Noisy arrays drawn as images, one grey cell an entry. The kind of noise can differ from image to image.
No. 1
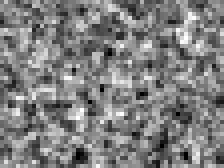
blotchy
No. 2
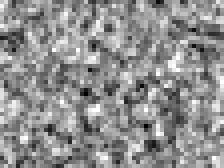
blotchy
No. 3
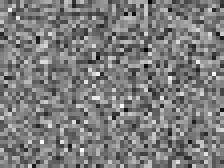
independent entries
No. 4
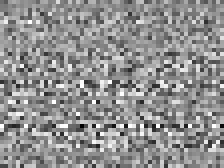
rows of uneven size
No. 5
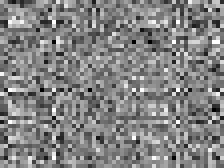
low rank plus noise
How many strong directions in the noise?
one
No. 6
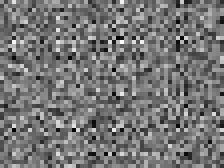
low rank plus noise
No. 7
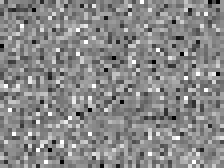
heavy tails
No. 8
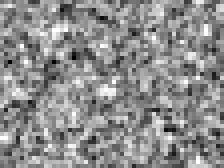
blotchy
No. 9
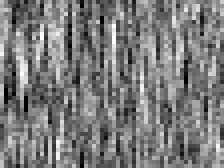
streaked along the columns
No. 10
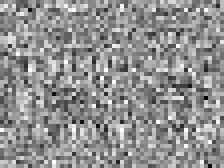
low rank plus noise
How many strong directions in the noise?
three or four
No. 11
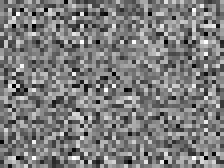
low rank plus noise
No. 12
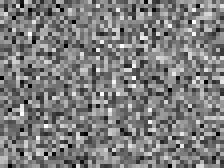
independent entries
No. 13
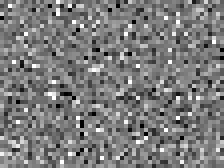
heavy tails
